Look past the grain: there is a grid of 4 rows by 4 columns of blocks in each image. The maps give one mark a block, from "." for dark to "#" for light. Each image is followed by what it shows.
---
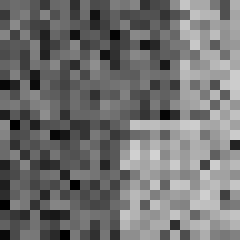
. . . #
. . . #
. . # #
. . # #
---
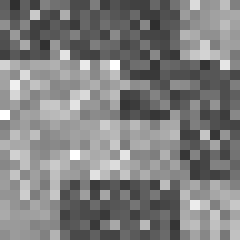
. . . #
# # . .
# # # .
# . . #
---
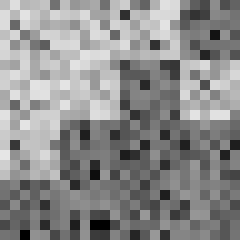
# # # .
# # . #
# . . .
. . . .
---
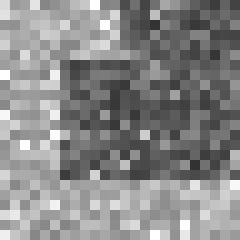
# # . .
# . . .
# . . .
# # # #
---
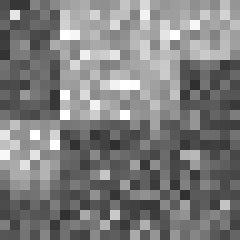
. # # #
. # # .
# . . .
. . . .
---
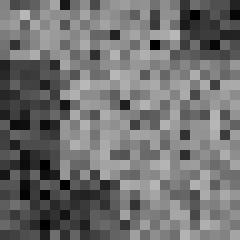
# # # .
. # # #
. # # #
. . # #
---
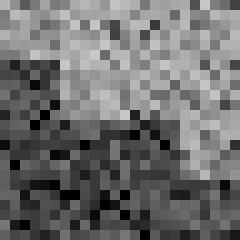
# # # #
. # # #
. . . #
. . . .
